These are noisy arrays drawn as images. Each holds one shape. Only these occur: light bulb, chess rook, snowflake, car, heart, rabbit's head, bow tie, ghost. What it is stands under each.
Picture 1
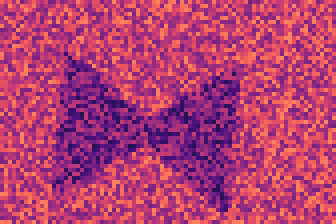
dark bow tie
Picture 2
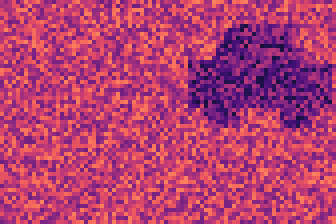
dark car
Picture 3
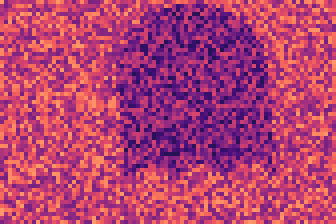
dark ghost
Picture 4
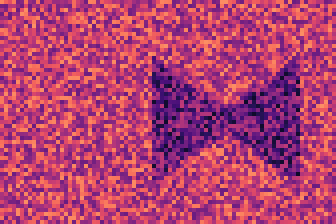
dark bow tie
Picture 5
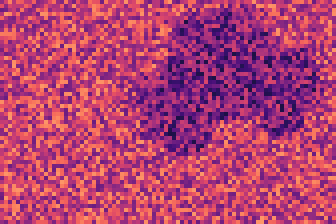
dark car
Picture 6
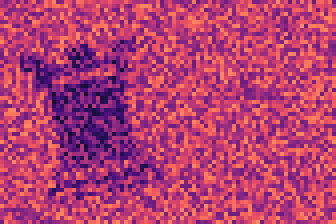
dark chess rook
